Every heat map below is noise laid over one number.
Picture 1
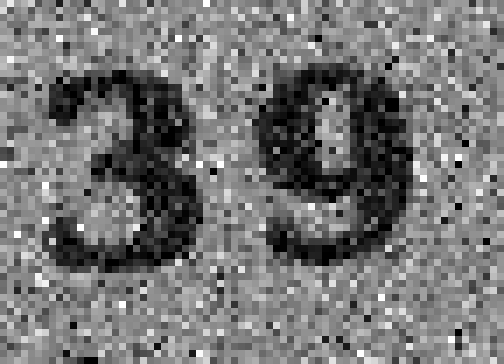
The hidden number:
39
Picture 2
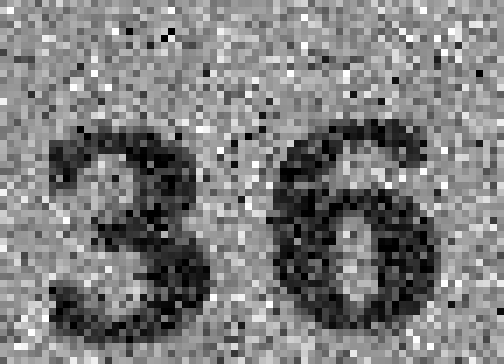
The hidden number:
36
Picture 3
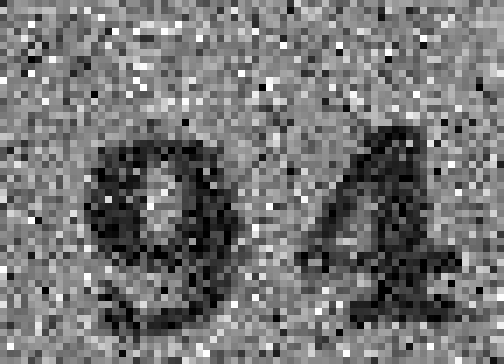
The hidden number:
94
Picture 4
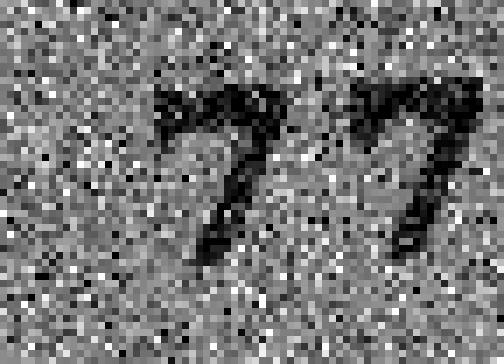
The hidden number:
77
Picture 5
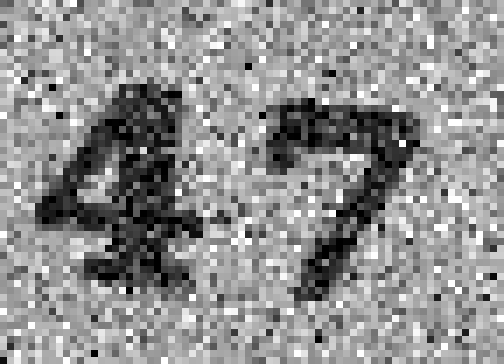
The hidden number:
47
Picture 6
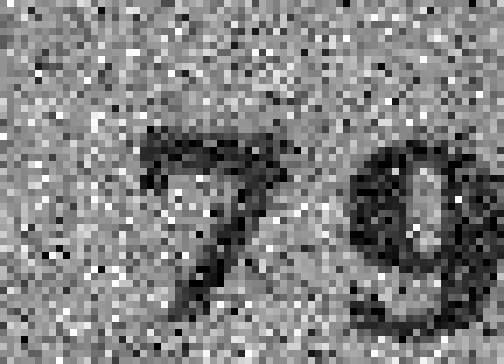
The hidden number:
79
